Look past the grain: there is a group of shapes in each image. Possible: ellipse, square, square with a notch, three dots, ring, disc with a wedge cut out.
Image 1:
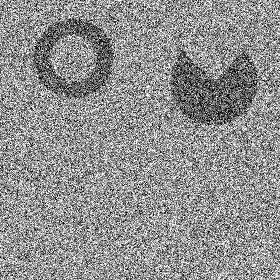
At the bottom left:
nothing
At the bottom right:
nothing
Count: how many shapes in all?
2
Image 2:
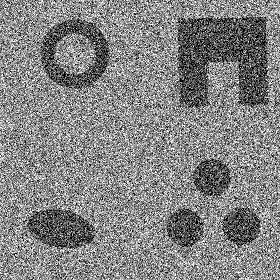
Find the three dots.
bottom right
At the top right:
square with a notch
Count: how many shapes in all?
4
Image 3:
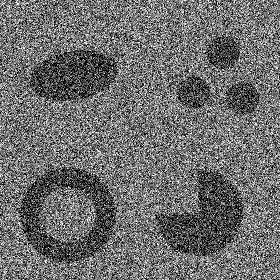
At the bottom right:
disc with a wedge cut out
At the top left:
ellipse
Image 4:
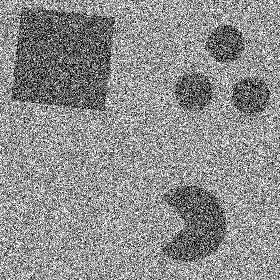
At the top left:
square
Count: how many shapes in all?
3
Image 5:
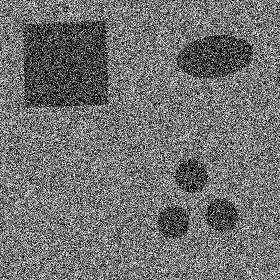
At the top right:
ellipse
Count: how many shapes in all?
3
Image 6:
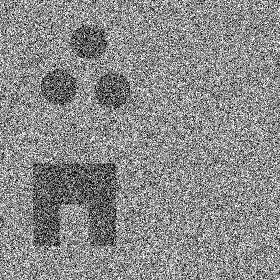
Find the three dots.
top left
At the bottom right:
nothing
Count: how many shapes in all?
2
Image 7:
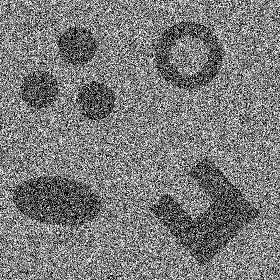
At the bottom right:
square with a notch
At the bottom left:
ellipse
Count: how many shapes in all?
4
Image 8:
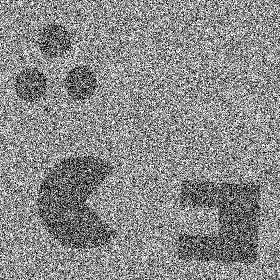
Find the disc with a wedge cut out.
bottom left
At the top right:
nothing
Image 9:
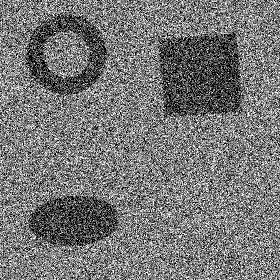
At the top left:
ring
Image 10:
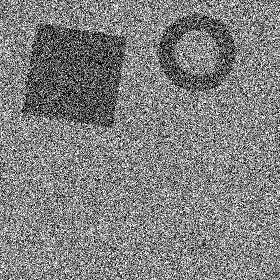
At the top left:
square
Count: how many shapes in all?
2
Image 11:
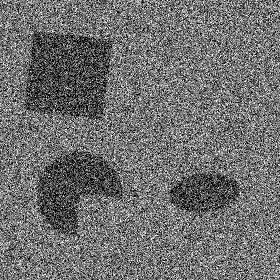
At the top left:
square
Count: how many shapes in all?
3
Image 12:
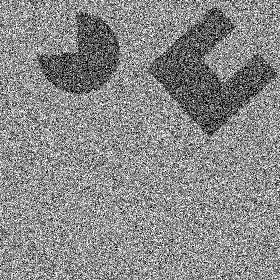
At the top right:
square with a notch
